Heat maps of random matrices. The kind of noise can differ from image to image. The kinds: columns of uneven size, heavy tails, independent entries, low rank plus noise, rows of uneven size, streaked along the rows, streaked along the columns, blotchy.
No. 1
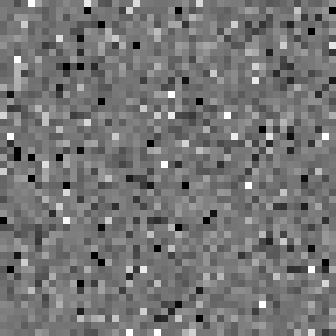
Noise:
heavy tails
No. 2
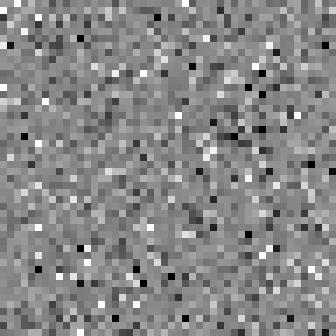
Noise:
heavy tails
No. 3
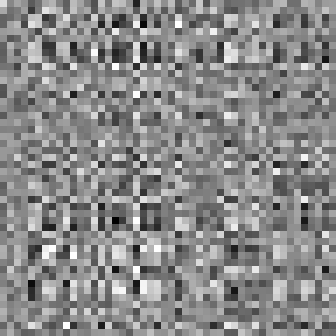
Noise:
low rank plus noise
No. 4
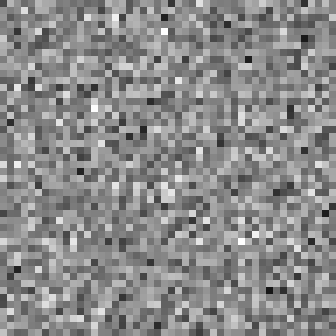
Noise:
independent entries
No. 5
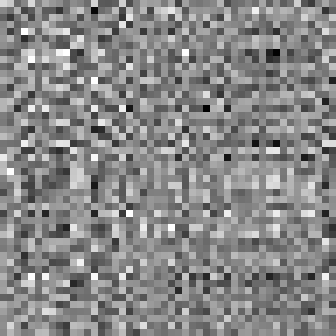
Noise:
low rank plus noise
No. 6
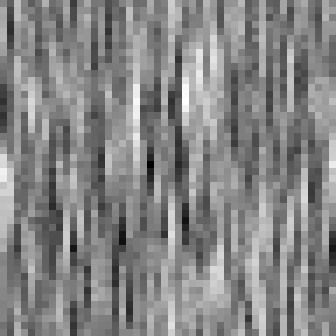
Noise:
streaked along the columns
